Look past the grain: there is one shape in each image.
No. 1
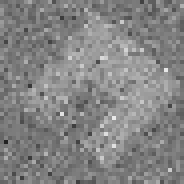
square with a notch
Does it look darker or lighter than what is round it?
lighter
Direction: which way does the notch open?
down and left
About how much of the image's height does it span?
nearly all
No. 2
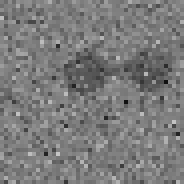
dumbbell
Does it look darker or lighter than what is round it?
darker
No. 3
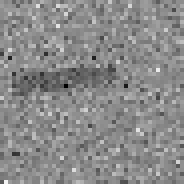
bar
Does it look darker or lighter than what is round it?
darker
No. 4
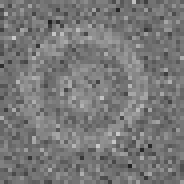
bullseye
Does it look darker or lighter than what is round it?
lighter
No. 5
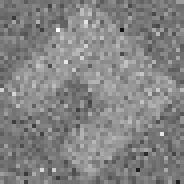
square with a notch
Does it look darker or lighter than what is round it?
lighter
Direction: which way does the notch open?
down and left
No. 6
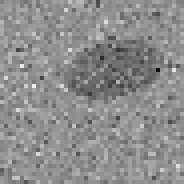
ellipse
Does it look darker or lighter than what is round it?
darker
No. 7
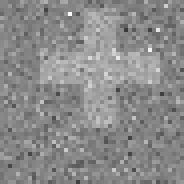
cross
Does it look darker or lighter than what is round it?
lighter
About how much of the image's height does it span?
two thirds
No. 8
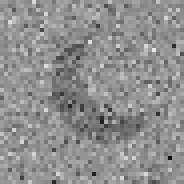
crescent
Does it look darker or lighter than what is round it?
darker
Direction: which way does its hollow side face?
up and right
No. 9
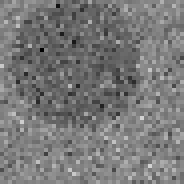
disc
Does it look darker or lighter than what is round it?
darker
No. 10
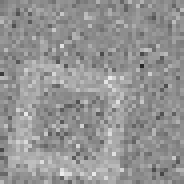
square frame
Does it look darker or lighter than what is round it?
lighter
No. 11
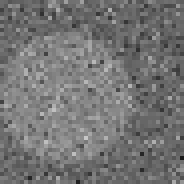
disc
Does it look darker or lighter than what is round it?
lighter
